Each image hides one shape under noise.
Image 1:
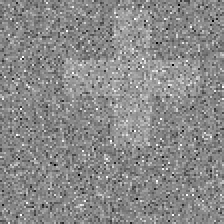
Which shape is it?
cross
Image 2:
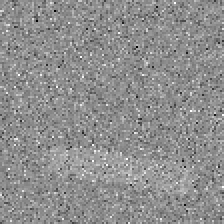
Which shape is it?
bar
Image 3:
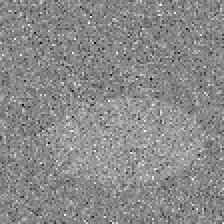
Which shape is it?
ellipse
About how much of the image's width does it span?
two thirds
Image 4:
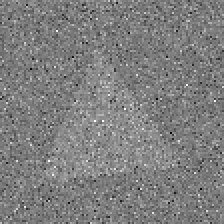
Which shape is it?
triangle
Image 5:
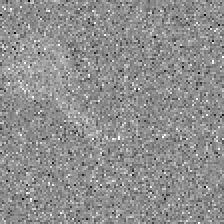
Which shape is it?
lollipop
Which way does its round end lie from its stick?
up and left
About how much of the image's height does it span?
half
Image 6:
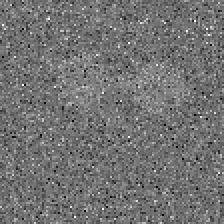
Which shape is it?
dumbbell
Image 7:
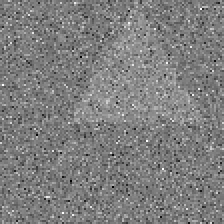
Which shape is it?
triangle
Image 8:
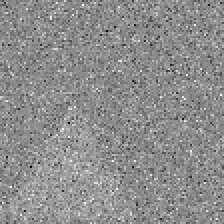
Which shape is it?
triangle
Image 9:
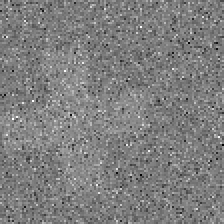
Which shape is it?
cross
